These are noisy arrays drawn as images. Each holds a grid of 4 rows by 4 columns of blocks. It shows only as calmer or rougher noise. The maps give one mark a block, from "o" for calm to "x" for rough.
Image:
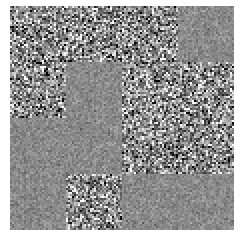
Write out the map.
x x x o
x o x x
o o x x
o x o o
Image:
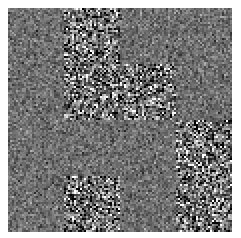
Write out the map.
o x o o
o x x o
o o o x
o x o x
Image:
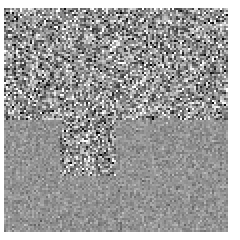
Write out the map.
x x x x
x x x x
o x o o
o o o o
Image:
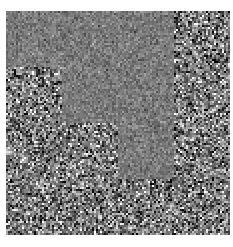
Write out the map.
o o o x
x o o x
x x o x
x x x x
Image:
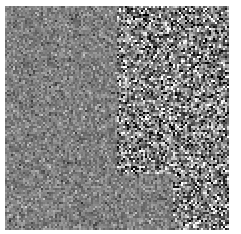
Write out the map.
o o x x
o o x x
o o x x
o o o x
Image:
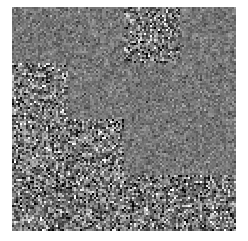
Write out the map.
o o x o
x o o o
x x o o
x x x x
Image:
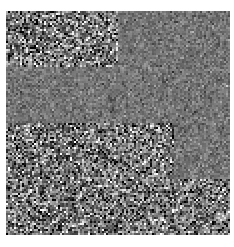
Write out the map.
x x o o
o o o o
x x x o
x x x x
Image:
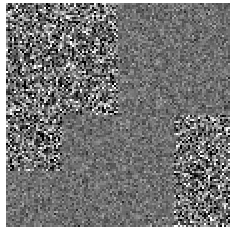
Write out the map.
x x o o
x x o o
x o o x
o o o x
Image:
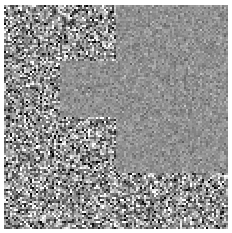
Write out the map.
x x o o
x o o o
x x o o
x x x x
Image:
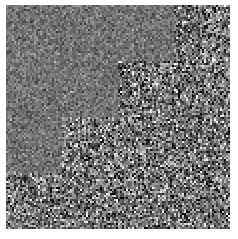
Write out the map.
o o o x
o o x x
o x x x
x x x x
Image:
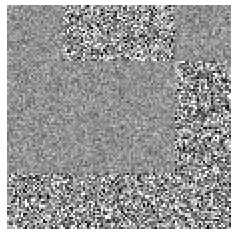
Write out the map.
o x x o
o o o x
o o o x
x x x x
